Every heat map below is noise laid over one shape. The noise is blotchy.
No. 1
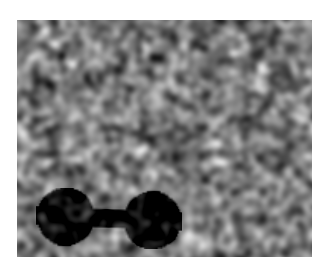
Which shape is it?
dumbbell
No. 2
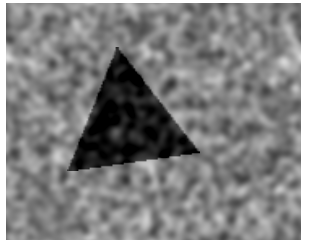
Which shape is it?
triangle
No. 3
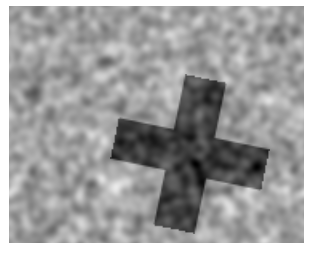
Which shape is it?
cross
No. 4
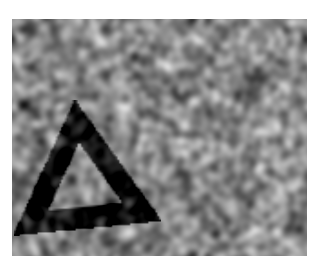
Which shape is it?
triangle frame
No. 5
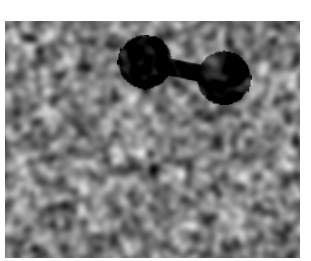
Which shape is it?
dumbbell
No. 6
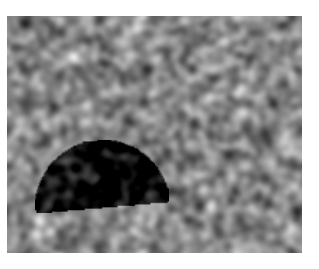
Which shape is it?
half disc
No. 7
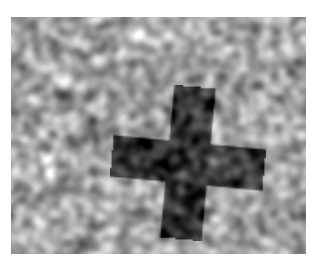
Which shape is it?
cross
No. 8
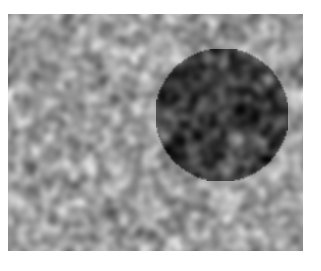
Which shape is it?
disc
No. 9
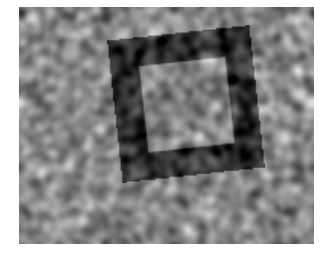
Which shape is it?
square frame
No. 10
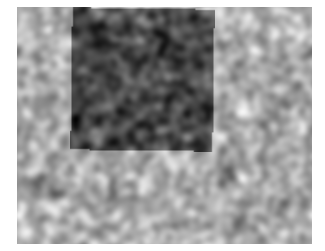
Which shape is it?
square
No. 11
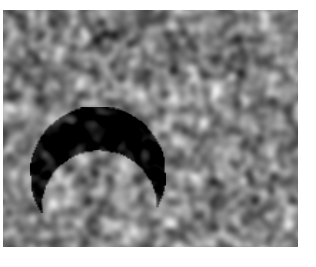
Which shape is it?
crescent
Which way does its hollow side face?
down
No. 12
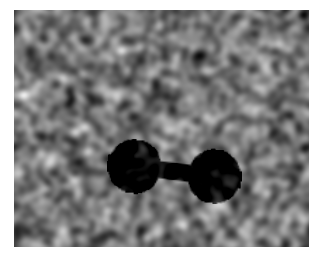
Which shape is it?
dumbbell
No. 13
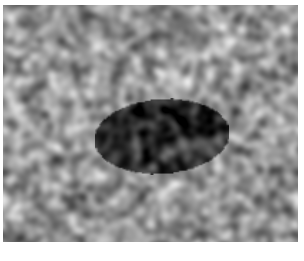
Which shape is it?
ellipse
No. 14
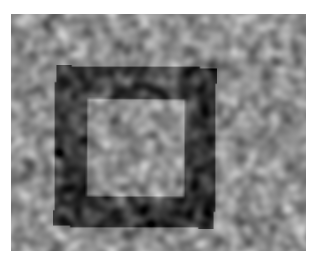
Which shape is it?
square frame
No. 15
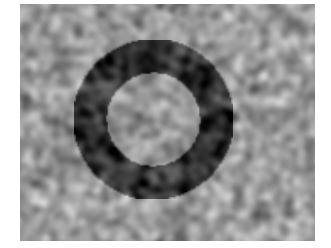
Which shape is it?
ring
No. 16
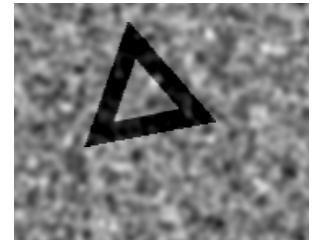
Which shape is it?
triangle frame
